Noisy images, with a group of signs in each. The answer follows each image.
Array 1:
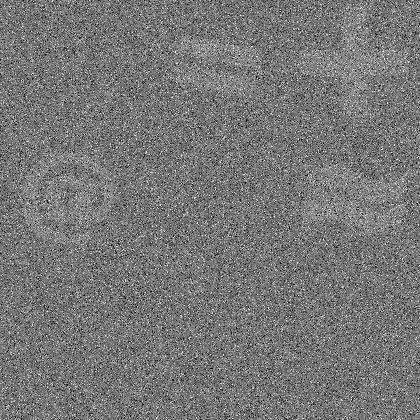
top middle: equals sign; top right: plus sign; middle left: at sign; middle right: approximately sign
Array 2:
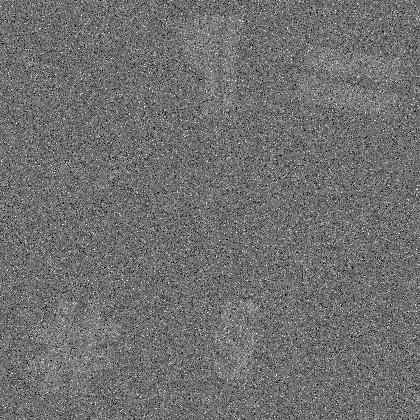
top middle: pilcrow; top right: equals sign; bottom left: hash sign; bottom middle: section sign
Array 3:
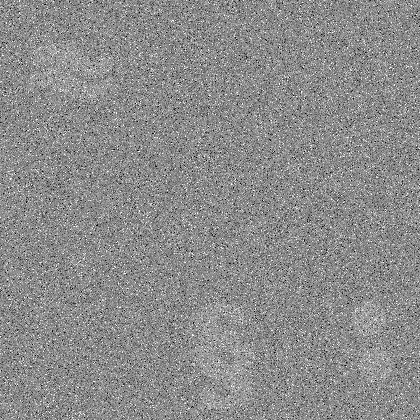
top left: approximately sign; bottom middle: section sign; bottom right: colon
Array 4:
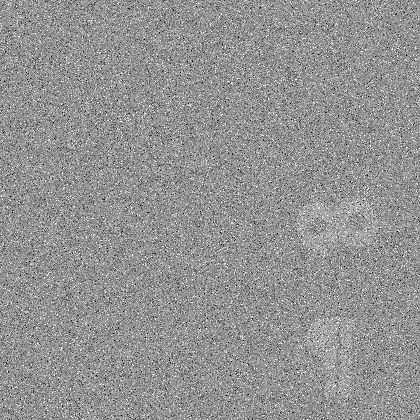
middle right: infinity sign; bottom right: pilcrow
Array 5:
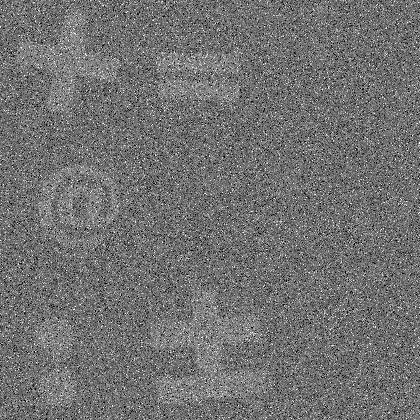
top left: plus sign; top middle: equals sign; middle left: at sign; bottom left: colon; bottom middle: plus-minus sign
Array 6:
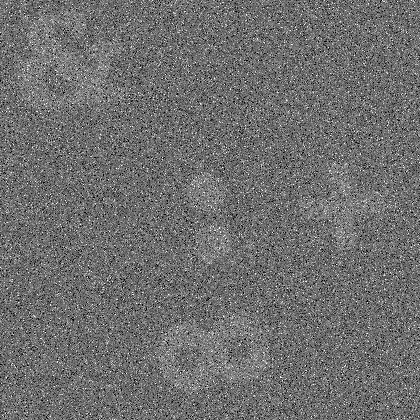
top left: ampersand; centre: colon; middle right: plus sign; bottom middle: infinity sign
